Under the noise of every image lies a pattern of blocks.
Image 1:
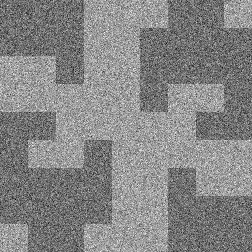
the same after a half turn
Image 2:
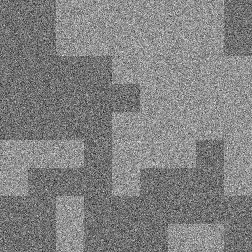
no symmetry
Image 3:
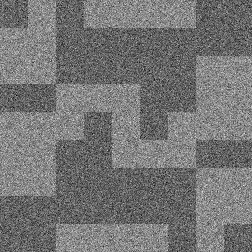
the same after a half turn
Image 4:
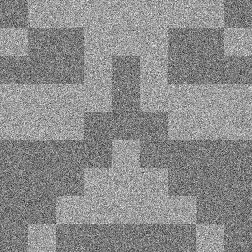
left and right mirror each other
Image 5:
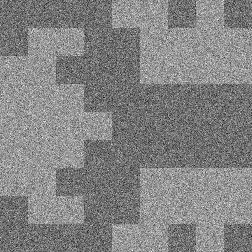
top and bottom mirror each other
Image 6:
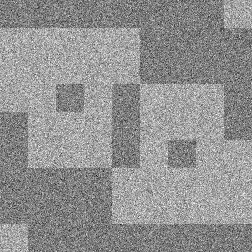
the same after a half turn
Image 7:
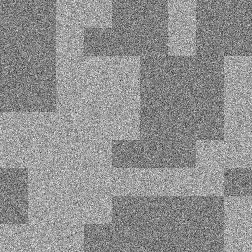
no symmetry
